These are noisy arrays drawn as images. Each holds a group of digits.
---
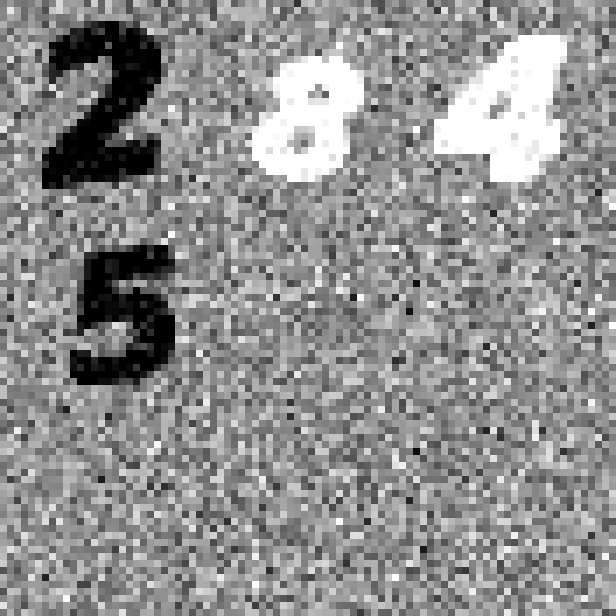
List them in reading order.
top left: dark 2; top middle: light 8; top right: light 4; middle left: dark 5
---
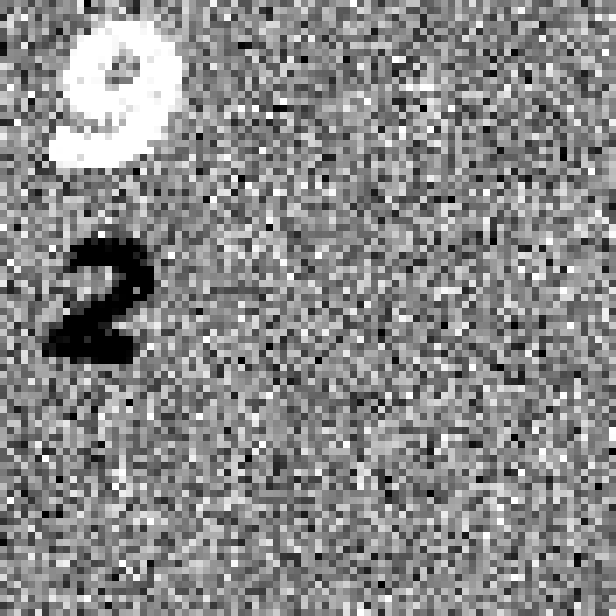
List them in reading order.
top left: light 9; middle left: dark 2
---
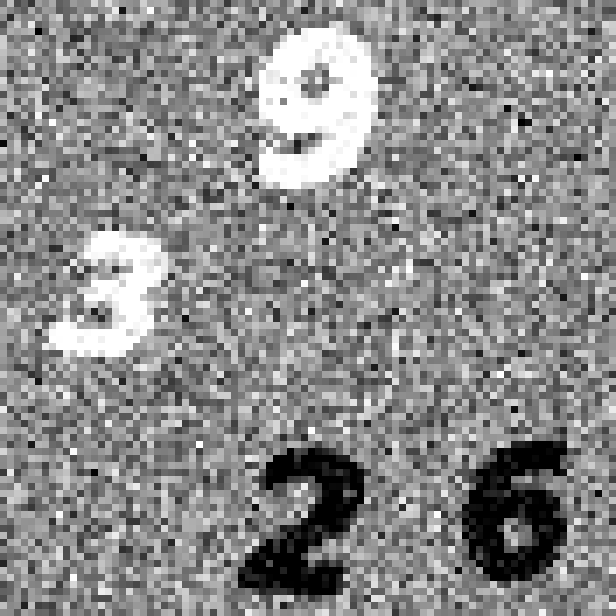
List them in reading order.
top middle: light 9; middle left: light 3; bottom middle: dark 2; bottom right: dark 6
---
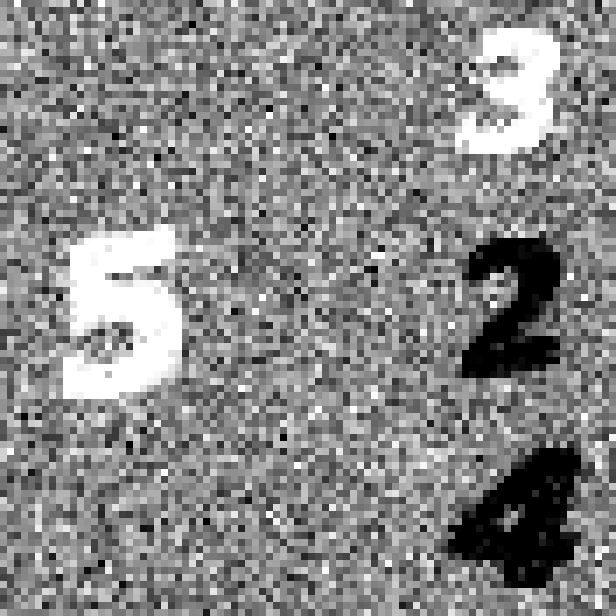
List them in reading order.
top right: light 3; middle left: light 5; middle right: dark 2; bottom right: dark 4
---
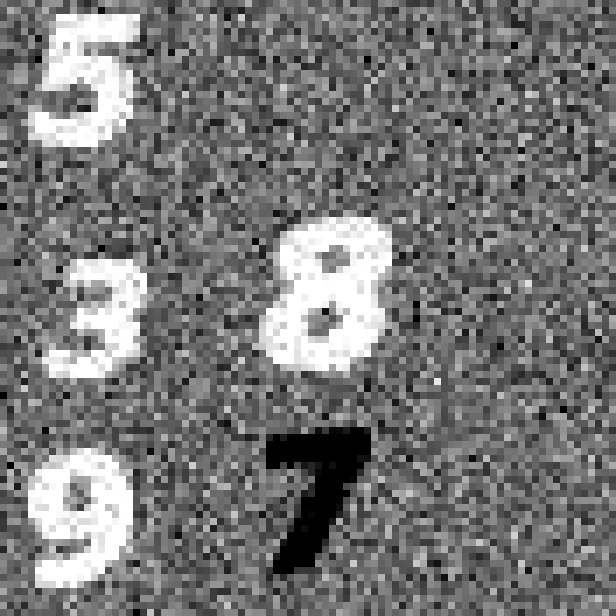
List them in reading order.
top left: light 5; middle left: light 3; centre: light 8; bottom left: light 9; bottom middle: dark 7
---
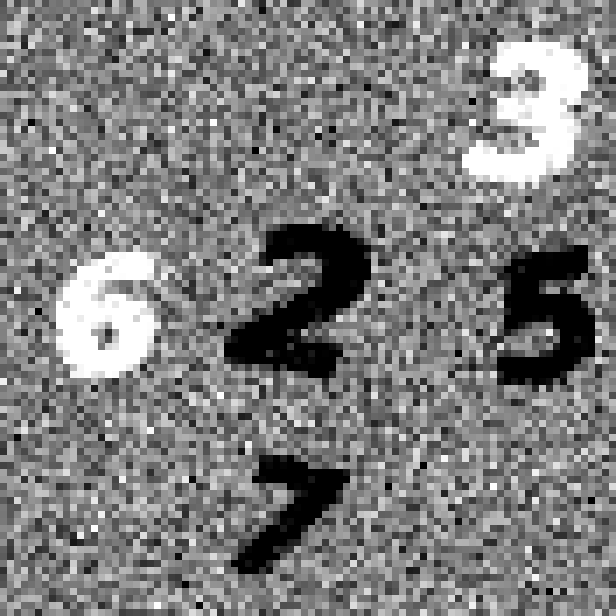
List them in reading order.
top right: light 3; middle left: light 6; centre: dark 2; middle right: dark 5; bottom middle: dark 7
